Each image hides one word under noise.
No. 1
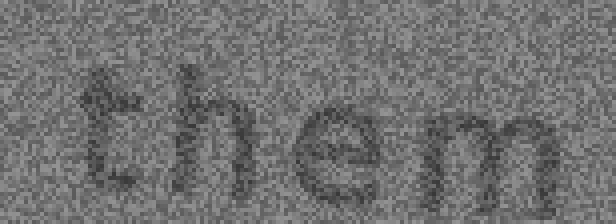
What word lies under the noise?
them
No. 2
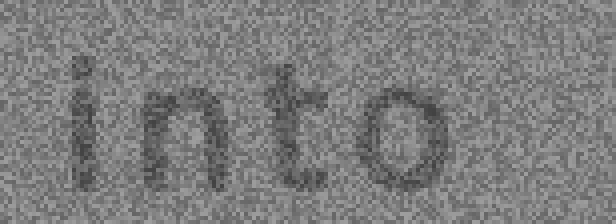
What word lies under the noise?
into
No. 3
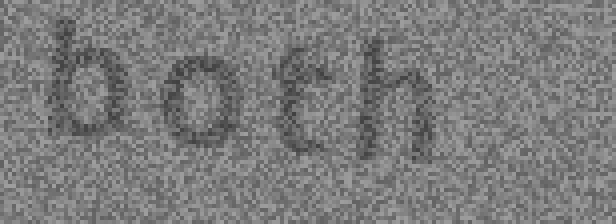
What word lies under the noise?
both
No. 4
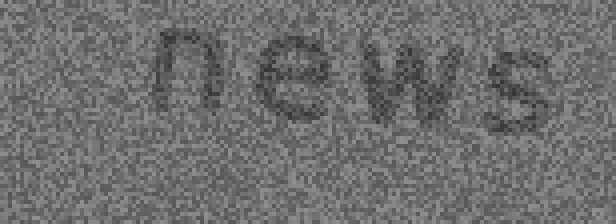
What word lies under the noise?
news
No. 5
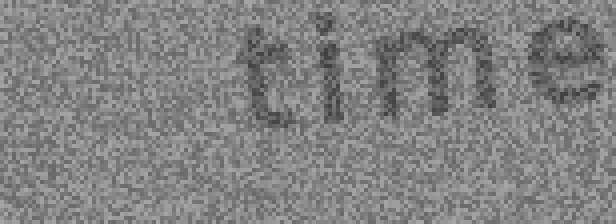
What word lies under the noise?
time
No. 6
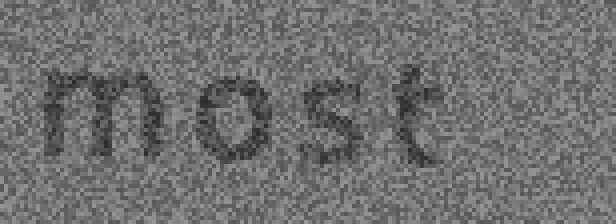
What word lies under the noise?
most
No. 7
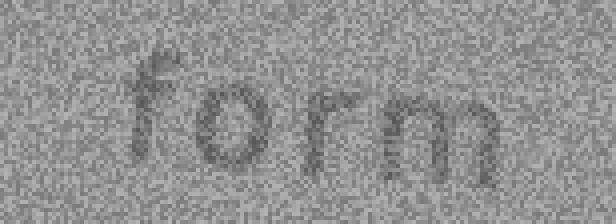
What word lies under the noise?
form
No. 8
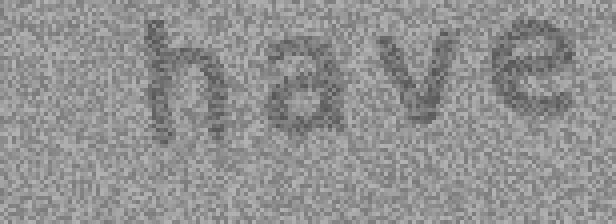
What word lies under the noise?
have
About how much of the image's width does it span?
two thirds
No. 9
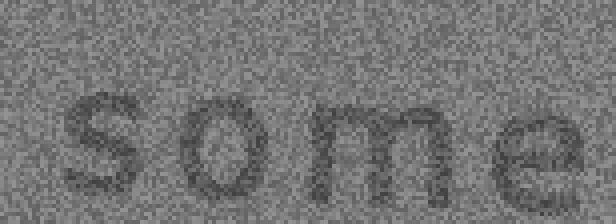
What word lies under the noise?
some
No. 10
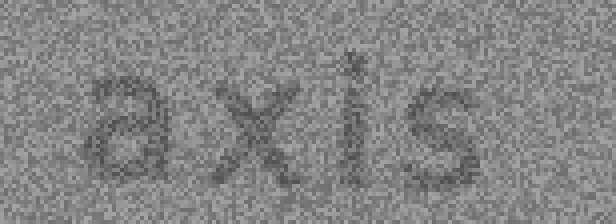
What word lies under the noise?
axis
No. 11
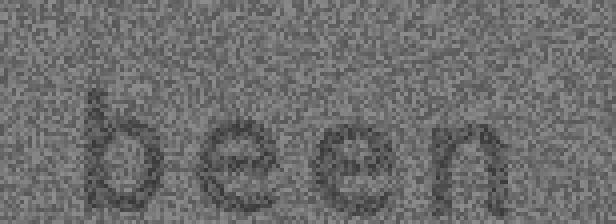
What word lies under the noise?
been
